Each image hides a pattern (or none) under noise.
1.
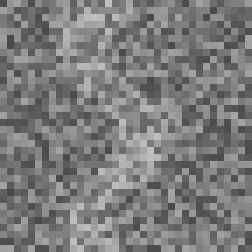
a wavy band
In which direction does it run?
top to bottom
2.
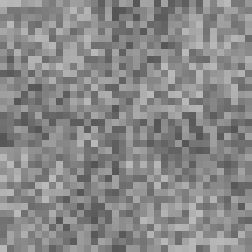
spokes from one point
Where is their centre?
centre
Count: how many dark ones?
4
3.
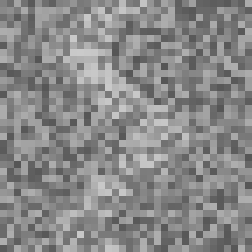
a wavy band
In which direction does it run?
top to bottom
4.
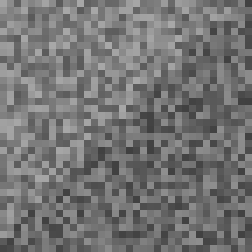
a sharp edge
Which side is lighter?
top left
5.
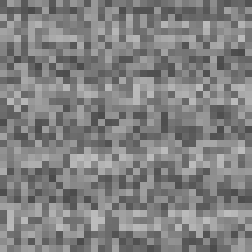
horizontal stripes
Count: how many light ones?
4
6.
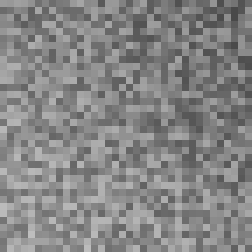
a smooth slope
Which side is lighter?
bottom left
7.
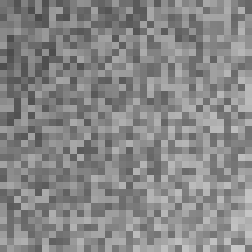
a smooth slope
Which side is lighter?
bottom right
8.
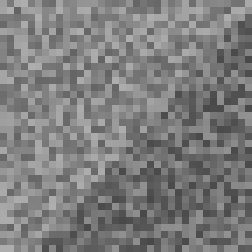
a sharp edge
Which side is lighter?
top left
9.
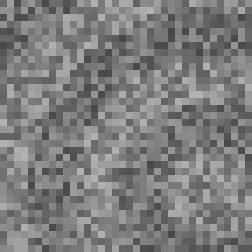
rings round one point
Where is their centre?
bottom right
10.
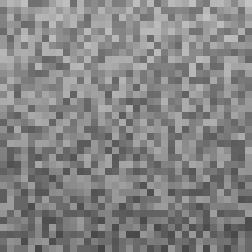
a smooth slope
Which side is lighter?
top
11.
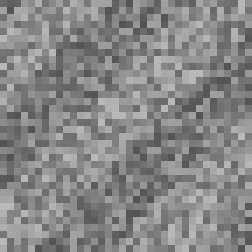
diagonal stripes
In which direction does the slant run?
bottom left to top right
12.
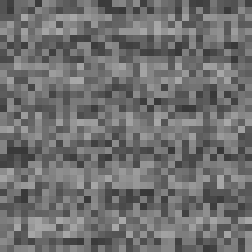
horizontal stripes
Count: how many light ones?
5
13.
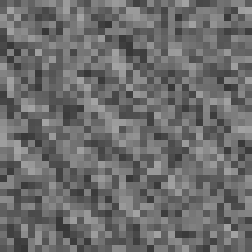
diagonal stripes
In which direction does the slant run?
top left to bottom right
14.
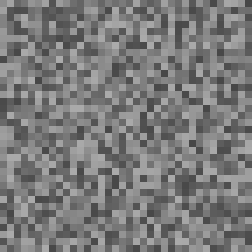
only noise
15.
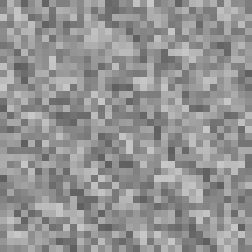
diagonal stripes
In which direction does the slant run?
top left to bottom right
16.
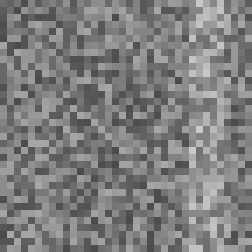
one vertical stripe
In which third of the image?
right
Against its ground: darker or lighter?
lighter
